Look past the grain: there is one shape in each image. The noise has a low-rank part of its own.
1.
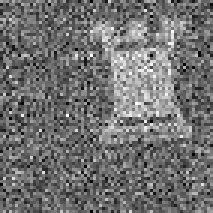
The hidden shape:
chess rook
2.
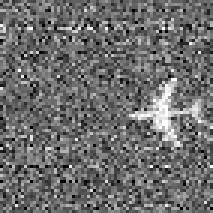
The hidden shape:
airplane
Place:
middle right
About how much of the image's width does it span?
a third
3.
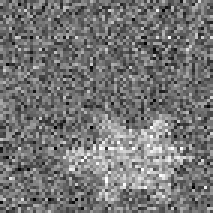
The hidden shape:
turtle
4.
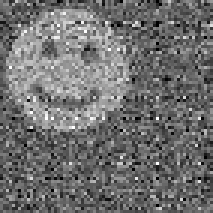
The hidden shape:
smiling face
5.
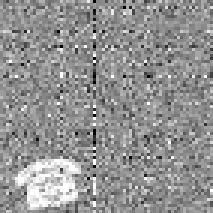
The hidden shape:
telephone
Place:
bottom left
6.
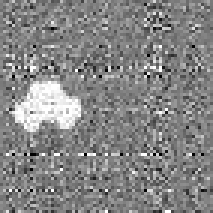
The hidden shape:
car
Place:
middle left
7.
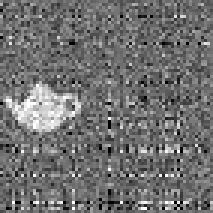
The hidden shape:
teapot
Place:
middle left
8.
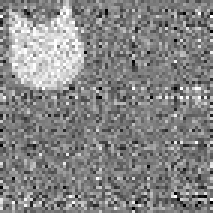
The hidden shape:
cat's head
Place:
top left
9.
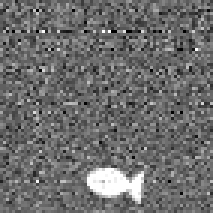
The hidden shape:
fish
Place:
bottom middle
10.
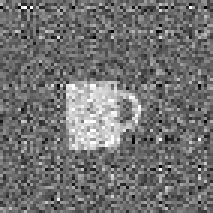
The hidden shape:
cup
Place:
centre
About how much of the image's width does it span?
a third
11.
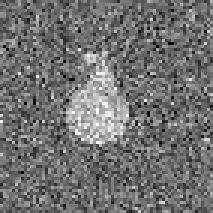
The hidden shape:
pear
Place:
centre
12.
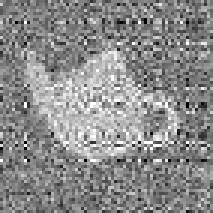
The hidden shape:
teapot
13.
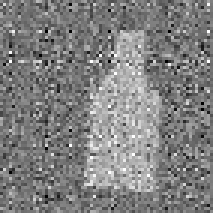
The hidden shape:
bottle
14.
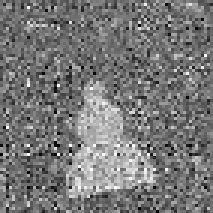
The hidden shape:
chess pawn
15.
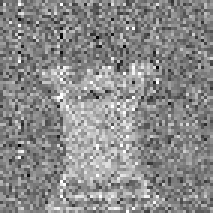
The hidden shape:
chess rook
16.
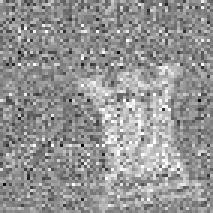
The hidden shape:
chess rook
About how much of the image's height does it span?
two thirds
